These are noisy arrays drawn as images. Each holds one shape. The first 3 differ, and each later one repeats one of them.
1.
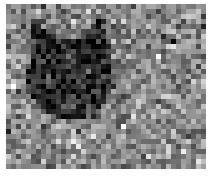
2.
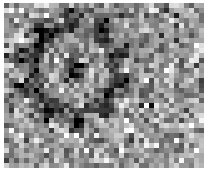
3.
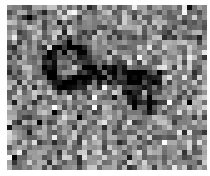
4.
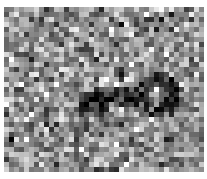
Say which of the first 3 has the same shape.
3
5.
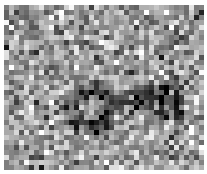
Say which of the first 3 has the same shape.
3
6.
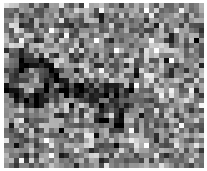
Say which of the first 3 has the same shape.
3
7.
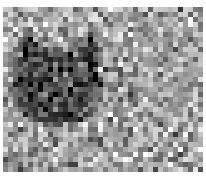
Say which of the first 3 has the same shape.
1
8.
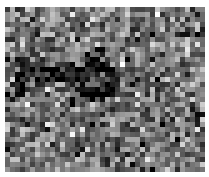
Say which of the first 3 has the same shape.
3
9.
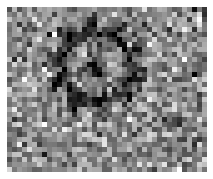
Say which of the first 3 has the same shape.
2
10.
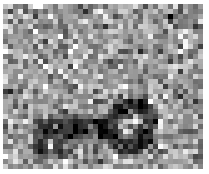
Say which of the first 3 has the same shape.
3
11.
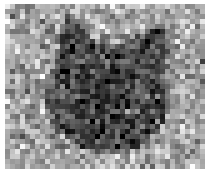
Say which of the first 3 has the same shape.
1
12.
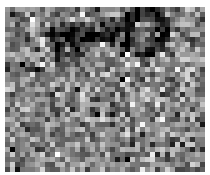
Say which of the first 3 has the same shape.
3
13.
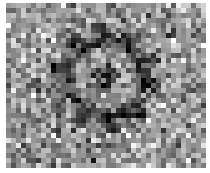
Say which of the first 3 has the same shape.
2
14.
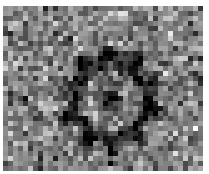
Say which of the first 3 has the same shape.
2
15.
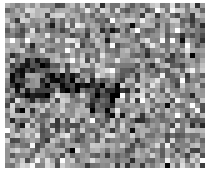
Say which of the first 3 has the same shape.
3
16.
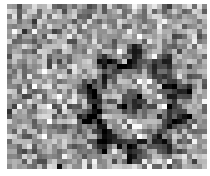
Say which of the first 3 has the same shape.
2
